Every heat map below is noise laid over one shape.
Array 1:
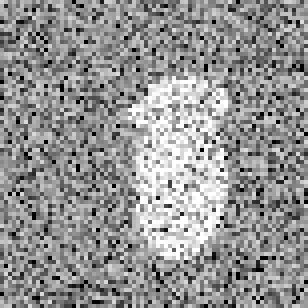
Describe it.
light footprint
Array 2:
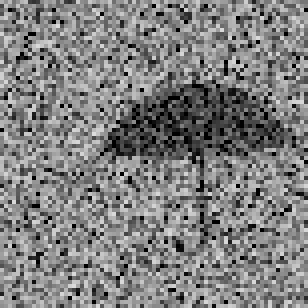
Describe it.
dark umbrella
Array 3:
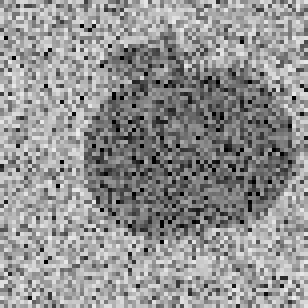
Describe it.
dark apple
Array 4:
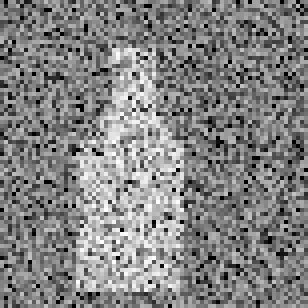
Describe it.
light bottle
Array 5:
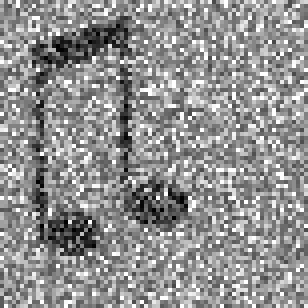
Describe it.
dark pair of musical notes
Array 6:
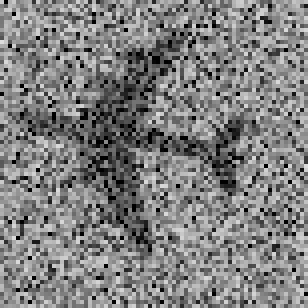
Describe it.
dark airplane
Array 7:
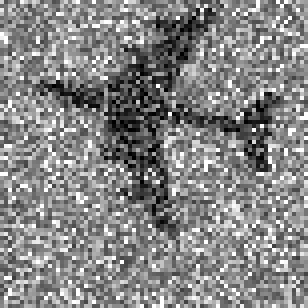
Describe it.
dark airplane
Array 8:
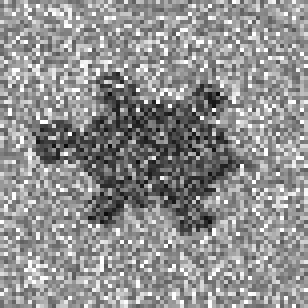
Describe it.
dark turtle
